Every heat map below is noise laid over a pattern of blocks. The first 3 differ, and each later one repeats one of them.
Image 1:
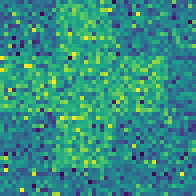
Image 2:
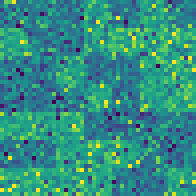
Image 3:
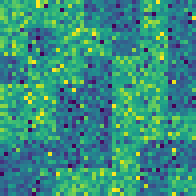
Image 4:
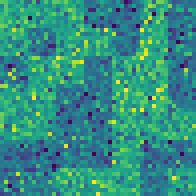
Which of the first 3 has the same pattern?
3
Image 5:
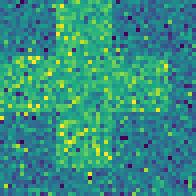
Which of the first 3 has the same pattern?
1
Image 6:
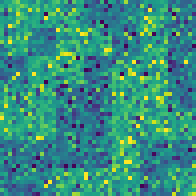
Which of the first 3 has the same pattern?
3
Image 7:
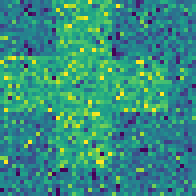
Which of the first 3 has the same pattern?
1
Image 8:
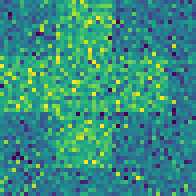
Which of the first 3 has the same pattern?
1
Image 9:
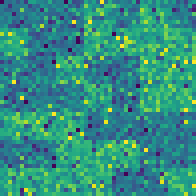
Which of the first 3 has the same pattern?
2
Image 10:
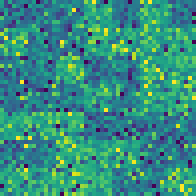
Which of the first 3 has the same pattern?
2
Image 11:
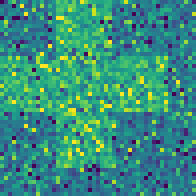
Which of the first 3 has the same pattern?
1
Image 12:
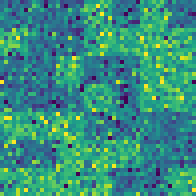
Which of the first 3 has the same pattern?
2
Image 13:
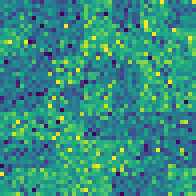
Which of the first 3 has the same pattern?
2
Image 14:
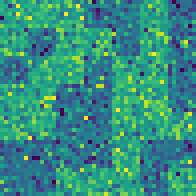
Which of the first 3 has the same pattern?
3
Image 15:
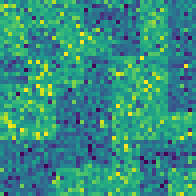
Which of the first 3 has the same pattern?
3
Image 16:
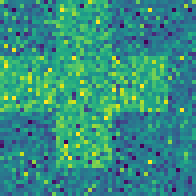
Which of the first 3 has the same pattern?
1
